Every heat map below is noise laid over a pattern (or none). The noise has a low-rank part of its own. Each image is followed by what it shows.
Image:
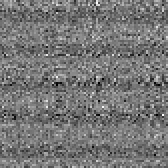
horizontal stripes
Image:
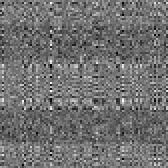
horizontal stripes
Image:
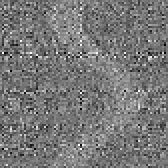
a wavy band
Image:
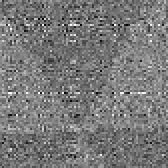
spokes from one point
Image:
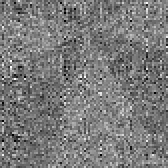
spokes from one point
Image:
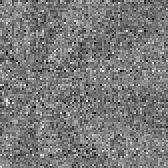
spokes from one point
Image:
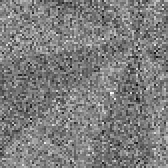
spokes from one point
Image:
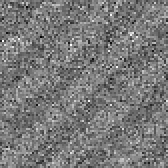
diagonal stripes
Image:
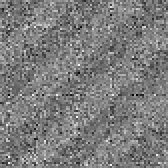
diagonal stripes
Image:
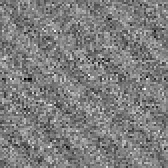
diagonal stripes
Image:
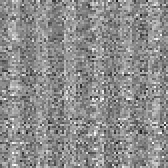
vertical stripes
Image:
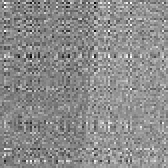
a sharp edge
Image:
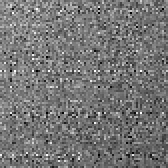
a smooth slope
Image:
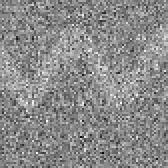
a wavy band
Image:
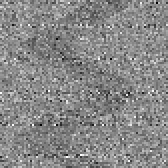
a wavy band
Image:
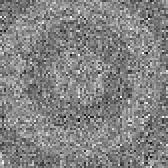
rings round one point
